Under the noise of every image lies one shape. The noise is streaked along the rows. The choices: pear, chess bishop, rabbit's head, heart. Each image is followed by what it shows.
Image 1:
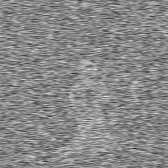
chess bishop
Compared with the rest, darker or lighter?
lighter
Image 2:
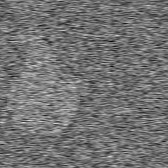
pear
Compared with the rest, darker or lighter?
lighter
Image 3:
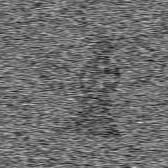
chess bishop
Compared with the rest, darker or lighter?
darker
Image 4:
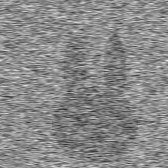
rabbit's head
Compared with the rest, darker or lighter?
darker
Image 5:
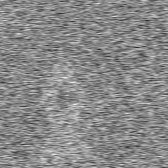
chess bishop
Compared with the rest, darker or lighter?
lighter
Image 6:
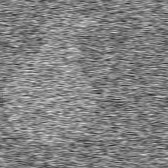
pear
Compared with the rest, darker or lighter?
lighter
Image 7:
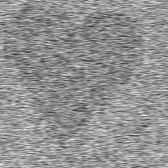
heart
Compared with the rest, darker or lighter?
darker
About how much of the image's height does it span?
nearly all
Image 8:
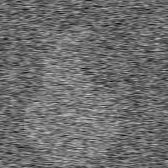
pear
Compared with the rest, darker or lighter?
lighter
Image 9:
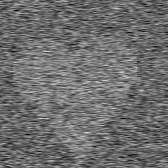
heart
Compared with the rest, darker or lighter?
lighter
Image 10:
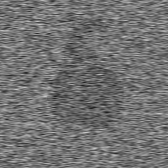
pear
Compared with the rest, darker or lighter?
darker
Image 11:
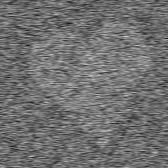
heart
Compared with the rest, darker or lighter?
lighter
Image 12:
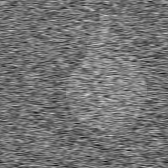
pear
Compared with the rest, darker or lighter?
lighter
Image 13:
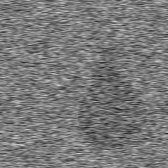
pear
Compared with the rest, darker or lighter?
darker
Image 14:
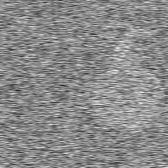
pear
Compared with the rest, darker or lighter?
lighter
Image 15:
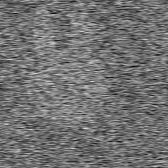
rabbit's head
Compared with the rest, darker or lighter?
lighter
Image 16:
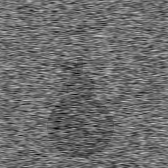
pear
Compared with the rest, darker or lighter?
darker
